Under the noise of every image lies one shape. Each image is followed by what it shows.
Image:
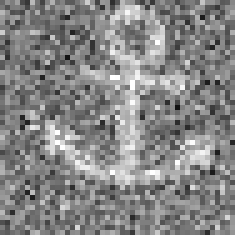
anchor
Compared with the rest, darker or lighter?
lighter
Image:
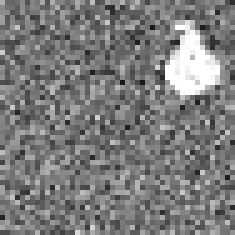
pear
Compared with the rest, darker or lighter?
lighter
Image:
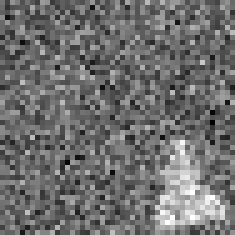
chess pawn
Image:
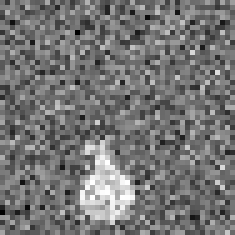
pear
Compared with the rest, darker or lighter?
lighter
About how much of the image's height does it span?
a third
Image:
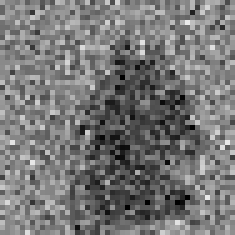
chess knight
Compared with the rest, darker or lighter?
darker
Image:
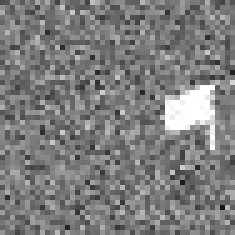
flag
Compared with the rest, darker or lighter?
lighter
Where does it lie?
middle right
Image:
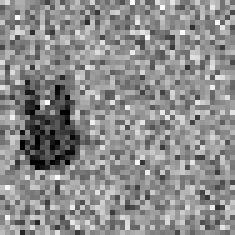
rabbit's head
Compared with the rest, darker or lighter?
darker
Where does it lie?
middle left
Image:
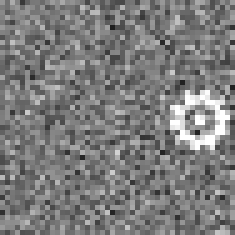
gear
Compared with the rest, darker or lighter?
lighter
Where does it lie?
middle right
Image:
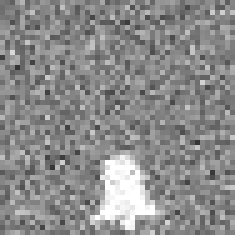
bell
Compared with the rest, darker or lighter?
lighter
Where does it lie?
bottom middle
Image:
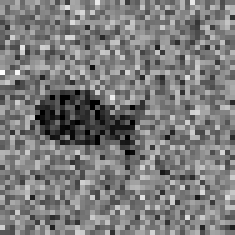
fish
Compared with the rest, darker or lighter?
darker
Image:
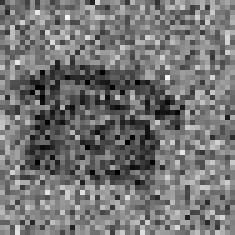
telephone
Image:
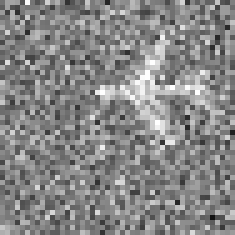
airplane
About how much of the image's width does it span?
half
